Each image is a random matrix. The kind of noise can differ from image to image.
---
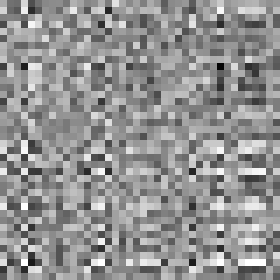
low rank plus noise
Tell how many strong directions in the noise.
one
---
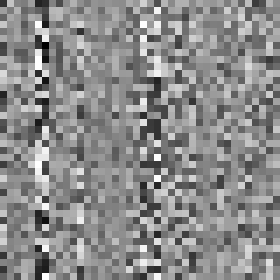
columns of uneven size
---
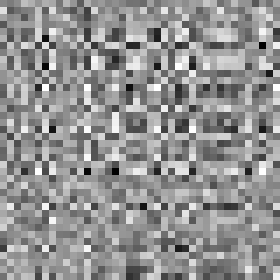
low rank plus noise
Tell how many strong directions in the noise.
one
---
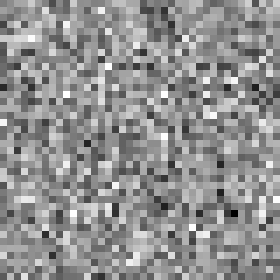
low rank plus noise
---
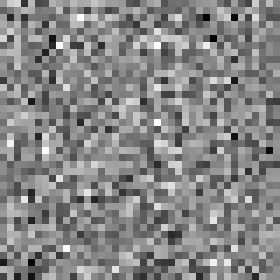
low rank plus noise
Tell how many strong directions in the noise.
five to eight
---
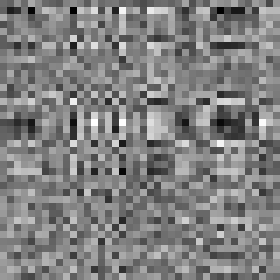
low rank plus noise
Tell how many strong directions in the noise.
one
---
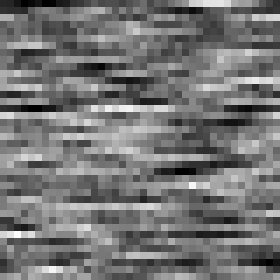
streaked along the rows
